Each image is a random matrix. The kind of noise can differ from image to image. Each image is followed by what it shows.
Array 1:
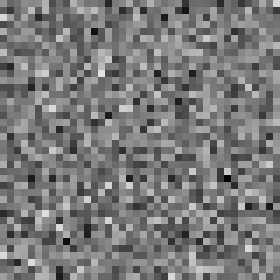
independent entries
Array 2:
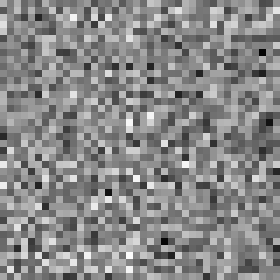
low rank plus noise
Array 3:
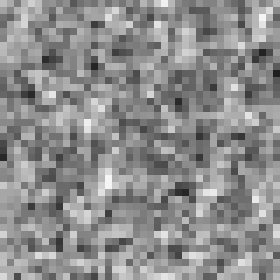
blotchy
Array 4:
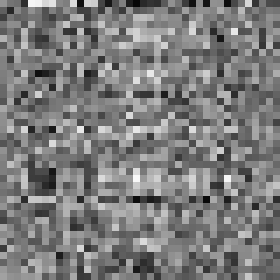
low rank plus noise
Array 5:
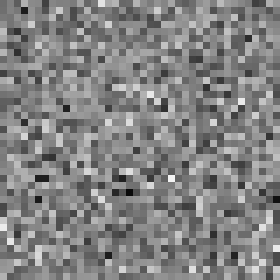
independent entries
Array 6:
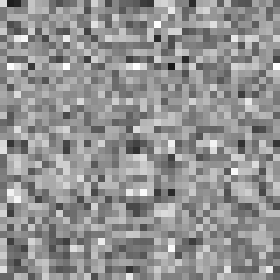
low rank plus noise
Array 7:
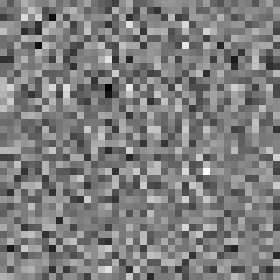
low rank plus noise
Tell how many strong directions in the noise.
two
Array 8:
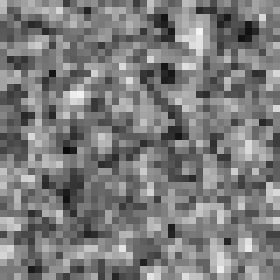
blotchy
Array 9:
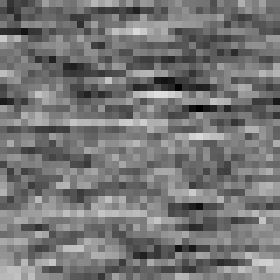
streaked along the rows
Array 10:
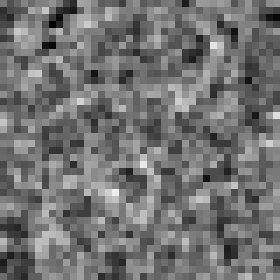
blotchy
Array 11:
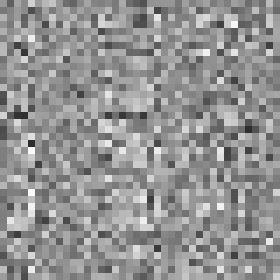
low rank plus noise
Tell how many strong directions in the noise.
three or four
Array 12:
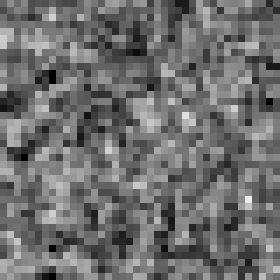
blotchy
